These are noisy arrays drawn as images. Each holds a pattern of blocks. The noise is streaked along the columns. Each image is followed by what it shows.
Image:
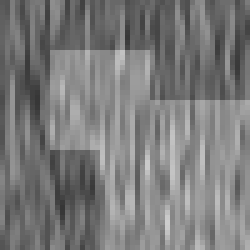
mirrored about the diagonal from the top left
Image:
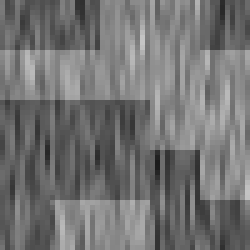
no symmetry
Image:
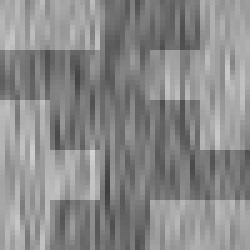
the same after a half turn
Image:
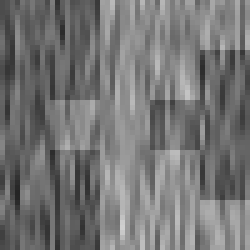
top and bottom mirror each other
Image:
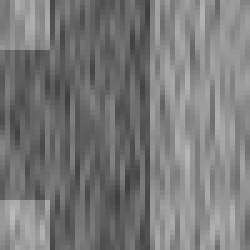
top and bottom mirror each other
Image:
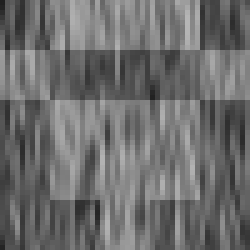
left and right mirror each other
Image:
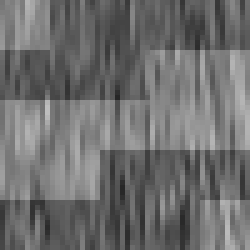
the same after a half turn
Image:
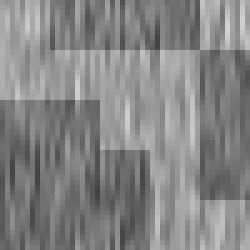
mirrored about the diagonal from the bottom left
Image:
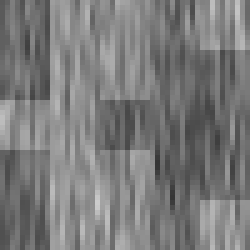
top and bottom mirror each other
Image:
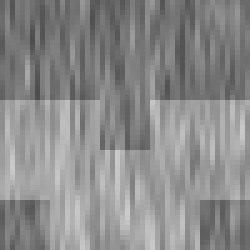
left and right mirror each other
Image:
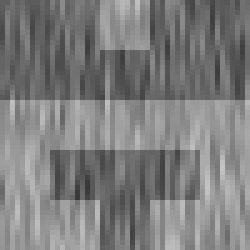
left and right mirror each other
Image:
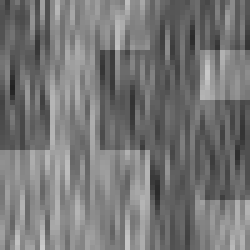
no symmetry
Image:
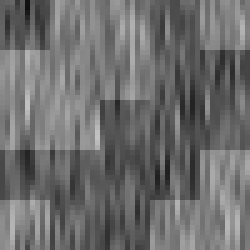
mirrored about the diagonal from the top left
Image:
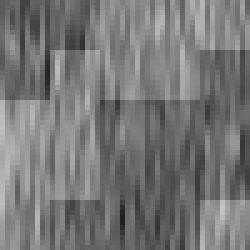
mirrored about the diagonal from the top left
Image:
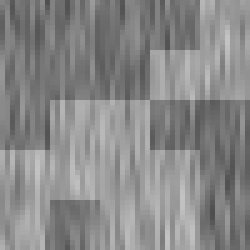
no symmetry
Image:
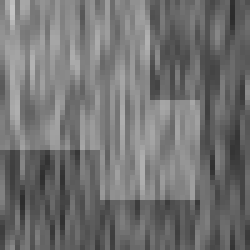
mirrored about the diagonal from the top left
